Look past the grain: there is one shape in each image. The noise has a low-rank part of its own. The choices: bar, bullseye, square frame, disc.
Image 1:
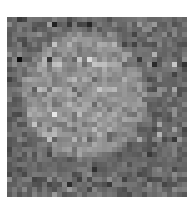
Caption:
light disc
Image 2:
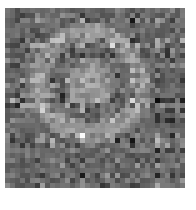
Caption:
light bullseye
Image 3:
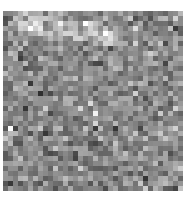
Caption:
light bar
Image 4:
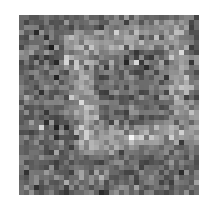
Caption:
light square frame
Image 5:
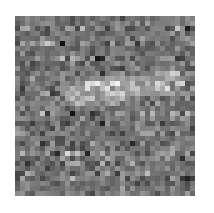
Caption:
light bar
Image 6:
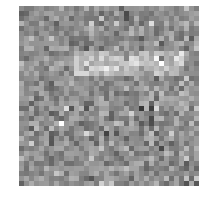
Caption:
light bar
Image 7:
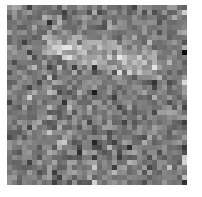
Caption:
light bar
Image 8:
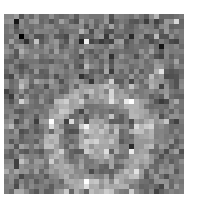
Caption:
light bullseye
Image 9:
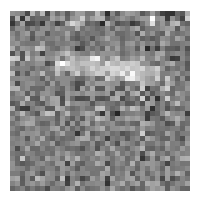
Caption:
light bar
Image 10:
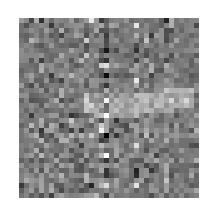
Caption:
light bar
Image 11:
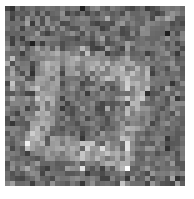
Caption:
light square frame
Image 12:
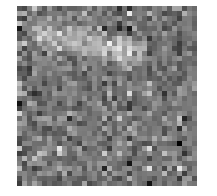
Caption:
light bar
